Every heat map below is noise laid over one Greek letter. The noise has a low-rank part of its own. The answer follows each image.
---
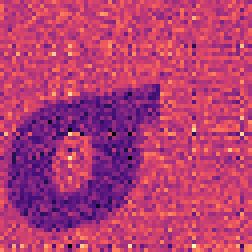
dark sigma
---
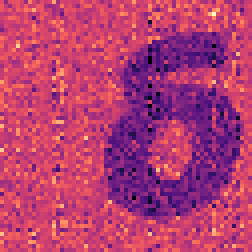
dark delta
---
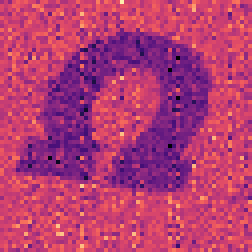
dark omega
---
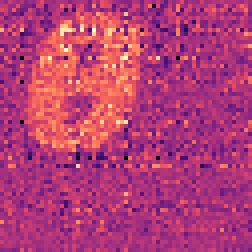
light theta
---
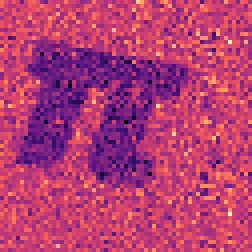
dark pi
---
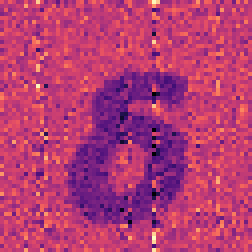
dark delta
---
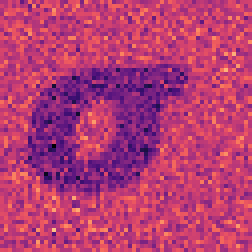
dark sigma
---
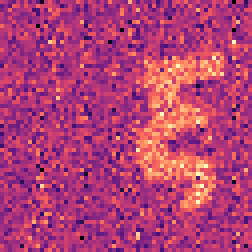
light xi
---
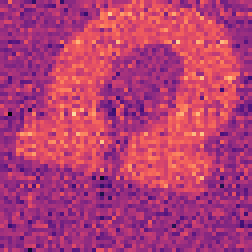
light omega
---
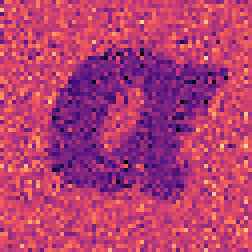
dark alpha
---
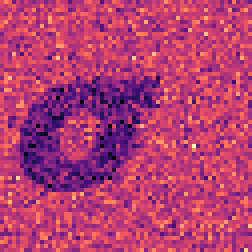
dark sigma
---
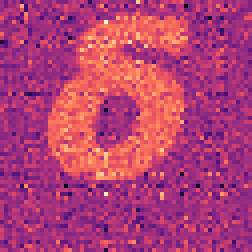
light delta
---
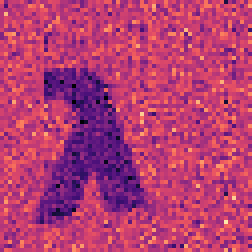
dark lambda
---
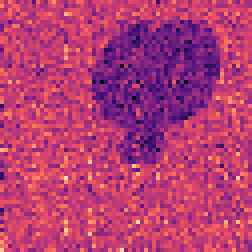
dark phi
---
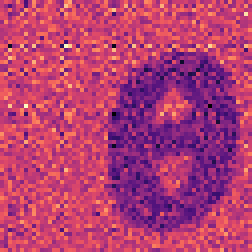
dark theta
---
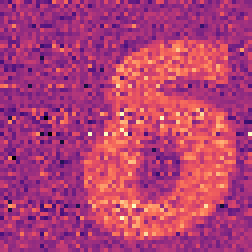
light delta
